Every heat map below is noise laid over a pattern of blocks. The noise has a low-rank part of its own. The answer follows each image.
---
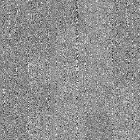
no symmetry
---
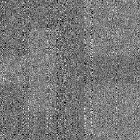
top and bottom mirror each other
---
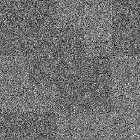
mirrored about the diagonal from the top left
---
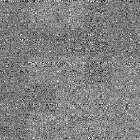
no symmetry
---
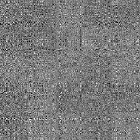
mirrored about the diagonal from the top left
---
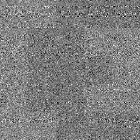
top and bottom mirror each other
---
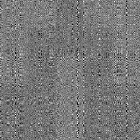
left and right mirror each other
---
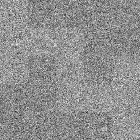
the same after a half turn
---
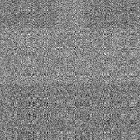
left and right mirror each other
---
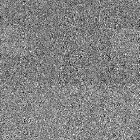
left and right mirror each other
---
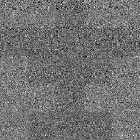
left and right mirror each other
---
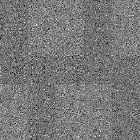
the same after a half turn
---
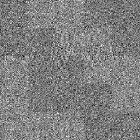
mirrored about the diagonal from the bottom left
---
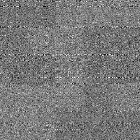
no symmetry
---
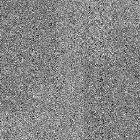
the same after a half turn
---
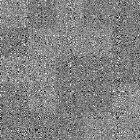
mirrored about the diagonal from the top left
